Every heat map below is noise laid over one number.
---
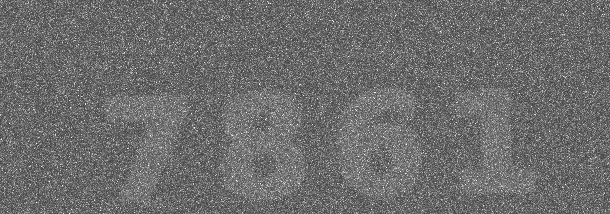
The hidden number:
7861
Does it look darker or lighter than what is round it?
lighter
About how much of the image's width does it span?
two thirds
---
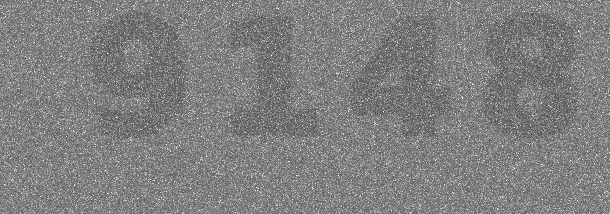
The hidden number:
9148
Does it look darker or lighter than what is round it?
darker
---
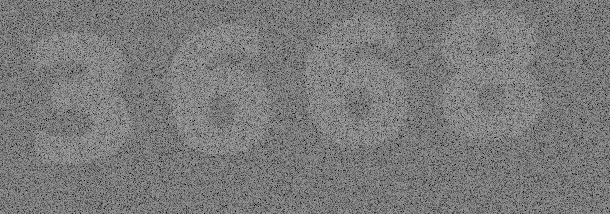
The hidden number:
3668
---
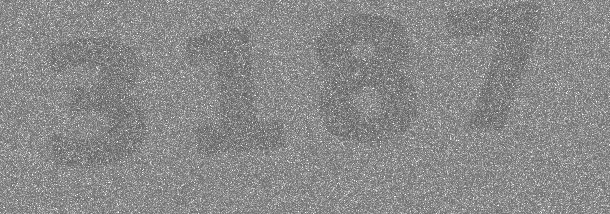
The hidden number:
3187
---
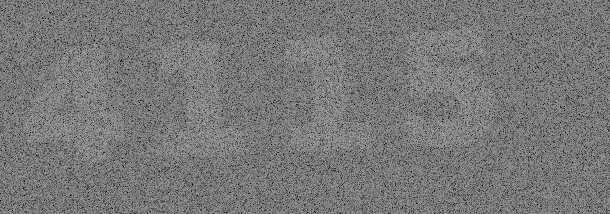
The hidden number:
4115
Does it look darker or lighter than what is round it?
lighter
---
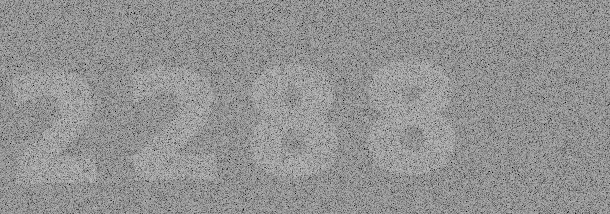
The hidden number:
2288
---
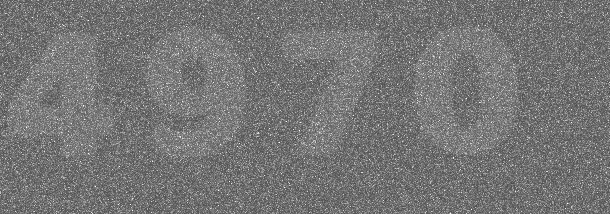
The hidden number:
4970
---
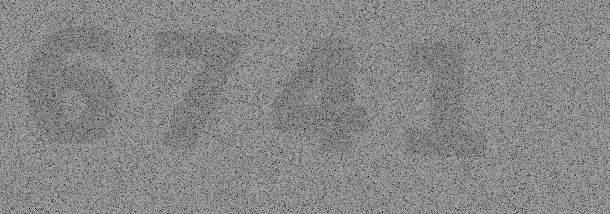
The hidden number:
6741
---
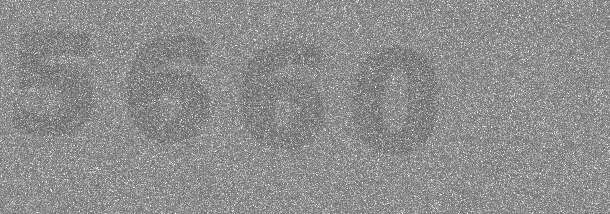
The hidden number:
5660
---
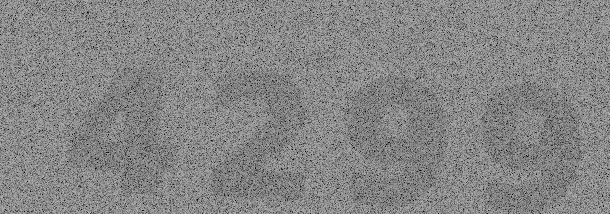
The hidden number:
4299
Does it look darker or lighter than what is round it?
darker
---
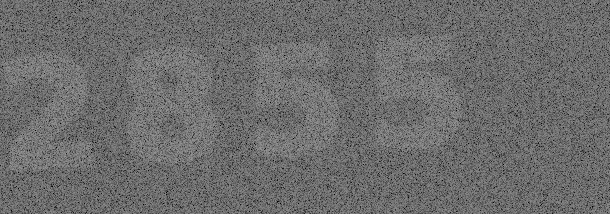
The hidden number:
2855
